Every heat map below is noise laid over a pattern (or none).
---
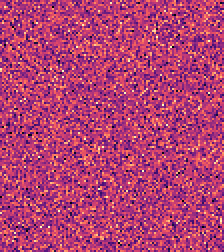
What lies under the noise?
only noise
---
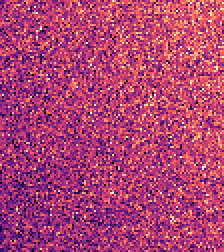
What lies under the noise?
a smooth slope
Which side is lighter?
top right
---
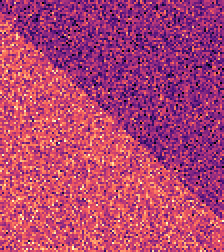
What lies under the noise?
a sharp edge
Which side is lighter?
bottom left
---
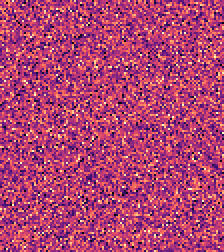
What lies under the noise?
only noise
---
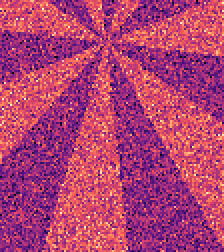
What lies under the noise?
spokes from one point
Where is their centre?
top middle
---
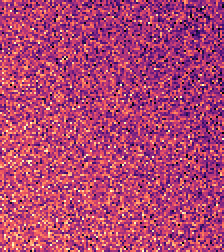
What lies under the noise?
a smooth slope
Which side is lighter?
bottom left
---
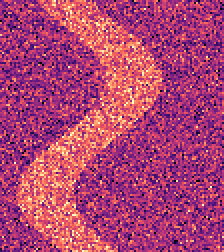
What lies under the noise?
a wavy band
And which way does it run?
top to bottom
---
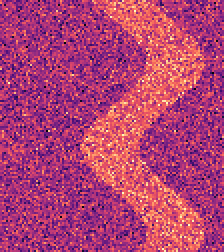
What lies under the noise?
a wavy band
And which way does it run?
top to bottom
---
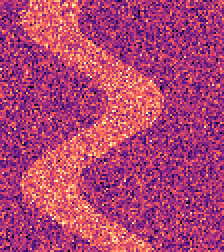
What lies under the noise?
a wavy band
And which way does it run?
top to bottom
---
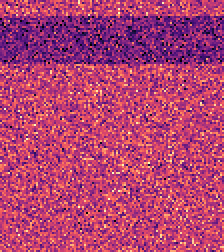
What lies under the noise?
one horizontal stripe
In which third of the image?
top
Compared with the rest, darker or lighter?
darker
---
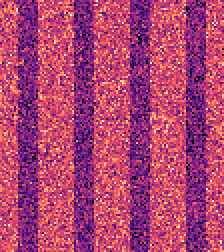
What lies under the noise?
vertical stripes
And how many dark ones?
4
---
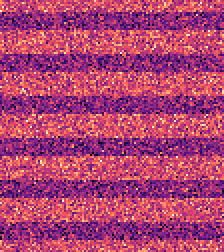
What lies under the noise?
horizontal stripes
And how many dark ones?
6
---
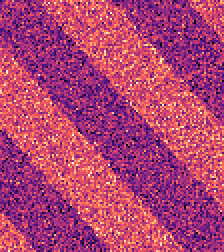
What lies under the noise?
diagonal stripes
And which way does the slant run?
top left to bottom right
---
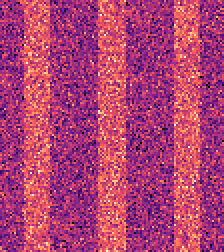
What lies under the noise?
vertical stripes
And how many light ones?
3
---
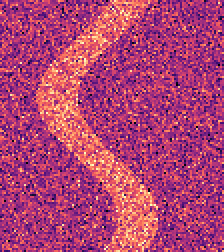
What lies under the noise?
a wavy band
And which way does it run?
top to bottom
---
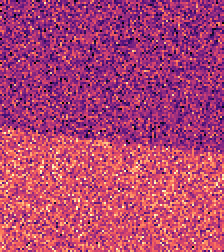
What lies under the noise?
a sharp edge
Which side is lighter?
bottom
